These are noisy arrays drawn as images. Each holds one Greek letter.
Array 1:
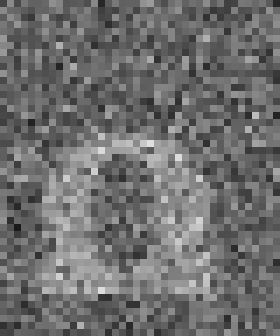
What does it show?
light omega
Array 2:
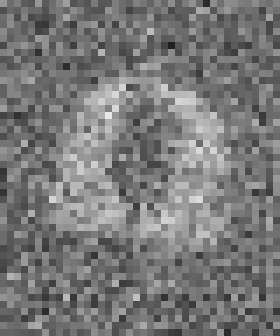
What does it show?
light omega
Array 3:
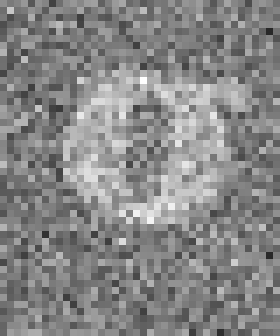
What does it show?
light sigma
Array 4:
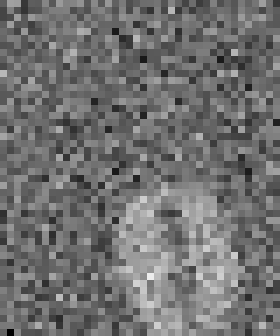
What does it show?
light theta
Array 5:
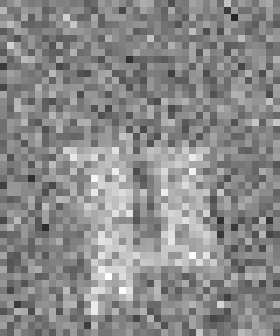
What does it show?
light mu
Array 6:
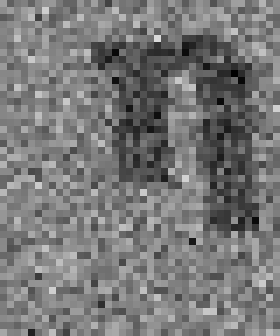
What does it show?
dark eta
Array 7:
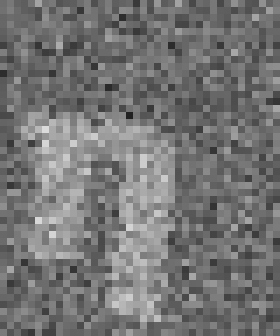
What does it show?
light eta
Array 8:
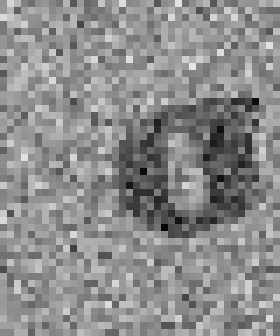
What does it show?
dark sigma
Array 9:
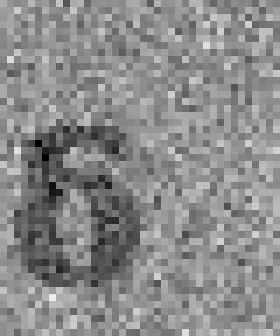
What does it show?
dark delta
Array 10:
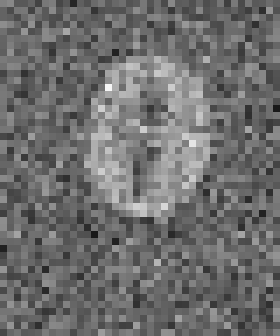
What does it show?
light theta
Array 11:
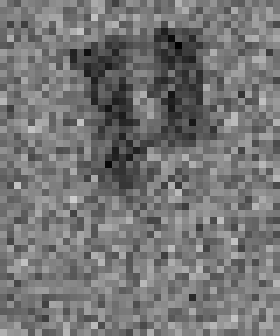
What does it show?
dark mu
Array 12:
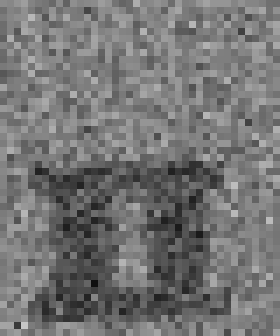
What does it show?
dark pi
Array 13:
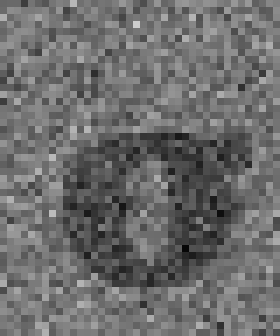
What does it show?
dark sigma
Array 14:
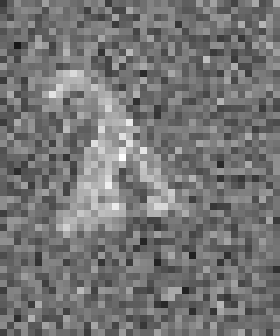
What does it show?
light lambda
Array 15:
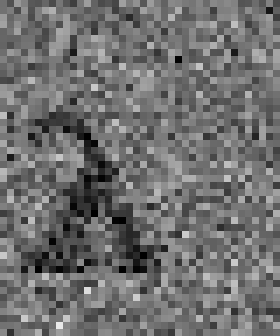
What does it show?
dark lambda
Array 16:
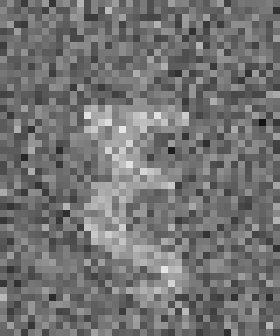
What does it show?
light xi
